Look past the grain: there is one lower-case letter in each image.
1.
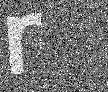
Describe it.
light r
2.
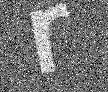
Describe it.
light r
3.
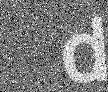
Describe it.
light d
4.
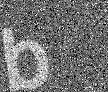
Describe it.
light b
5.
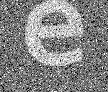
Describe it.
light e
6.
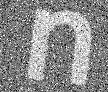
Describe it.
light n
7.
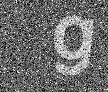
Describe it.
light g
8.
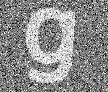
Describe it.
light g
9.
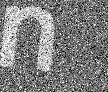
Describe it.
light n
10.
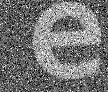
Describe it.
light e
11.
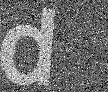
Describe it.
light d
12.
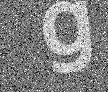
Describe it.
light g
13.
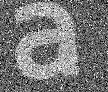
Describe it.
light a
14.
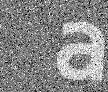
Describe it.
light a
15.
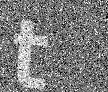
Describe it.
light t
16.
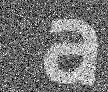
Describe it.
light a
